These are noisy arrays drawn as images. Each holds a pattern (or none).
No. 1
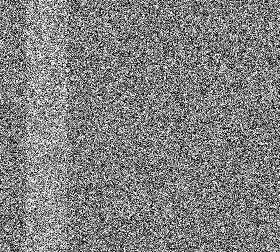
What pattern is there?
one vertical stripe
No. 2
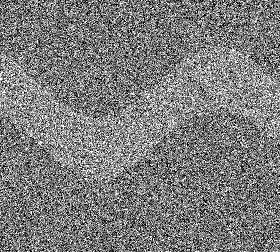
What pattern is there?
a wavy band
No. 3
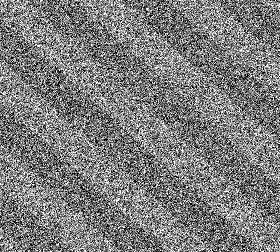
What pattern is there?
diagonal stripes
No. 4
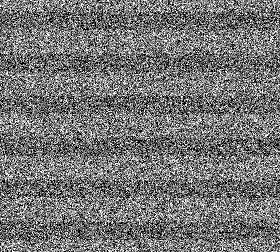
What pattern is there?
horizontal stripes
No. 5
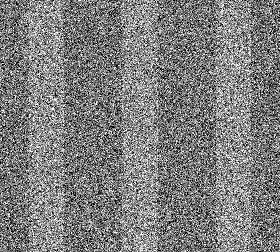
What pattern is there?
vertical stripes
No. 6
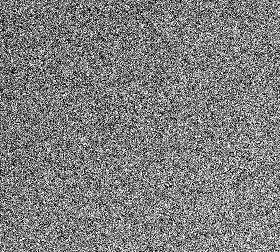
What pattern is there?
a smooth slope
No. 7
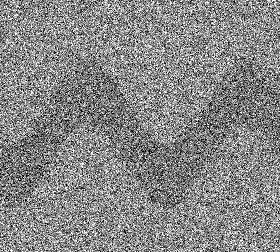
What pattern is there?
a wavy band
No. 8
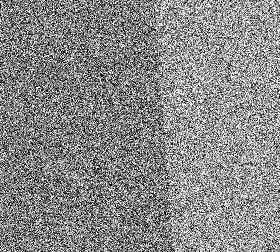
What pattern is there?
a sharp edge
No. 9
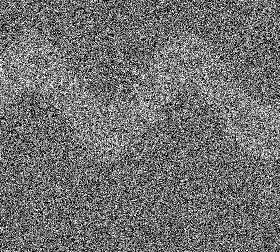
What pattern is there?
a wavy band
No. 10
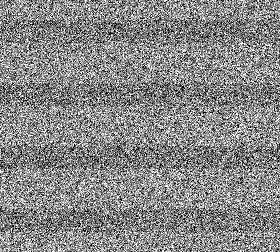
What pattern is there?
horizontal stripes
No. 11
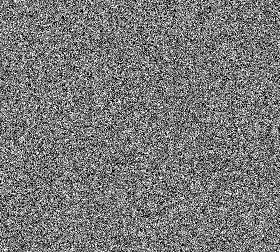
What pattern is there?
only noise
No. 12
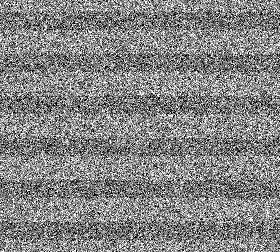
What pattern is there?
horizontal stripes
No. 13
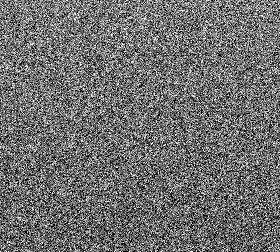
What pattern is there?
a smooth slope
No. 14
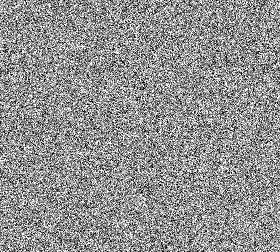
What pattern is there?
only noise
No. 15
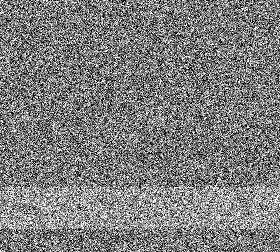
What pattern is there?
one horizontal stripe
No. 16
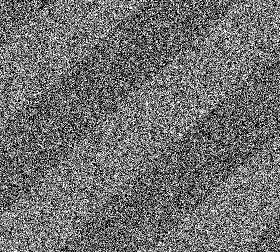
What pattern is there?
diagonal stripes
